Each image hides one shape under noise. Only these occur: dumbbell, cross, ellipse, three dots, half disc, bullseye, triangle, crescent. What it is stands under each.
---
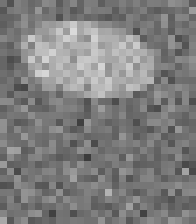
ellipse
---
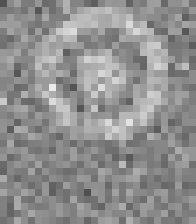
bullseye
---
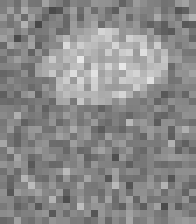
ellipse
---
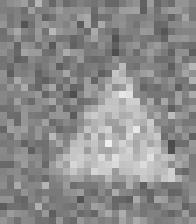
triangle
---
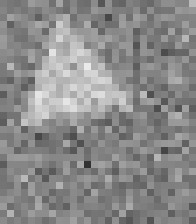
triangle
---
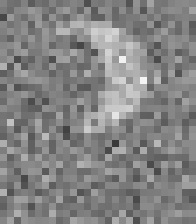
crescent
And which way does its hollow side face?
left
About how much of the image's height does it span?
half
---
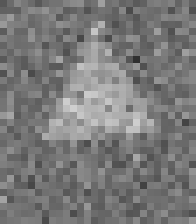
triangle
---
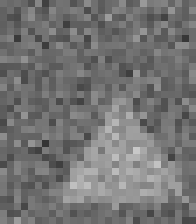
triangle
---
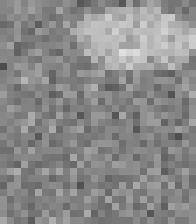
ellipse
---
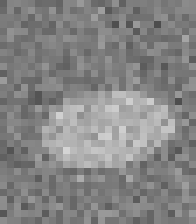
ellipse
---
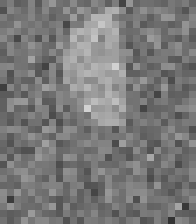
half disc
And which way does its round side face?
left
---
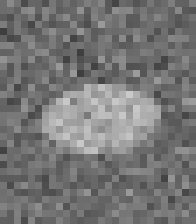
ellipse
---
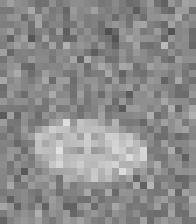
ellipse
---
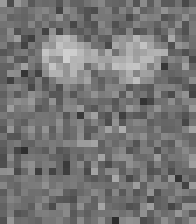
dumbbell
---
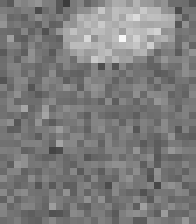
ellipse
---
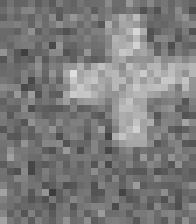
cross
